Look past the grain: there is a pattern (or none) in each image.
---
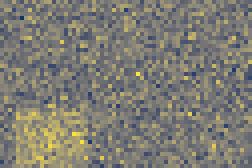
one block
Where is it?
bottom left
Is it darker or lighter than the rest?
lighter
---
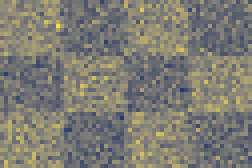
a checkerboard
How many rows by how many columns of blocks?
3 by 4
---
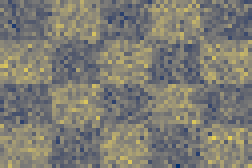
a checkerboard
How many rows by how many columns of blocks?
4 by 5
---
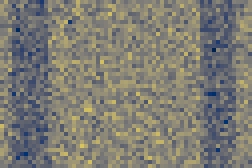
bands of columns
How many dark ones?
2
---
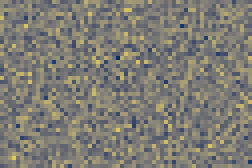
only noise
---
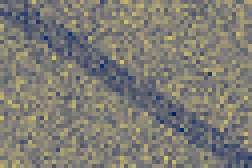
a diagonal band
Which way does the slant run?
top left to bottom right
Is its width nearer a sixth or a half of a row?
a sixth
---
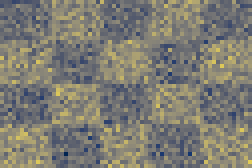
a checkerboard
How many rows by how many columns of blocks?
4 by 5
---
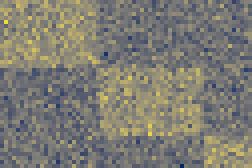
blocks along the diagonal
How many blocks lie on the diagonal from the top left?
3
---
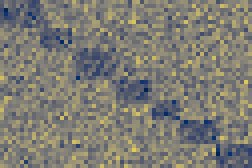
blocks along the diagonal
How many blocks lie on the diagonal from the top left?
7
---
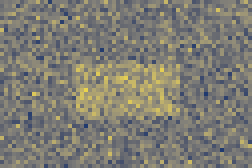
one block
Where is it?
centre
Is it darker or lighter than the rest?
lighter
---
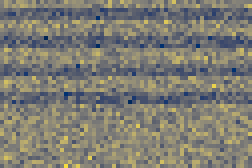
bands of rows
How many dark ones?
4
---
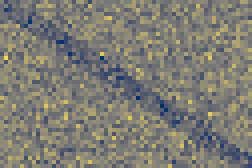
a diagonal band
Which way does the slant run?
top left to bottom right
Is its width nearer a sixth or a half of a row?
a sixth
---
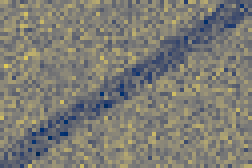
a diagonal band
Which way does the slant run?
bottom left to top right
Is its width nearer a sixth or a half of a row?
a sixth
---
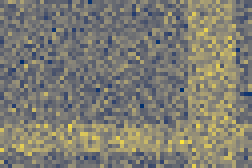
bands of rows crossing bands of columns
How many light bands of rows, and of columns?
1 and 1
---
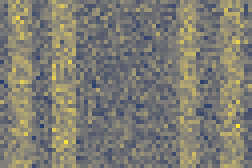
bands of columns
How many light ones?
4
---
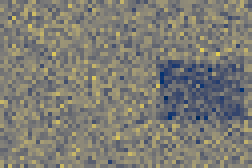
one block
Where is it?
middle right
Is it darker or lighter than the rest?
darker
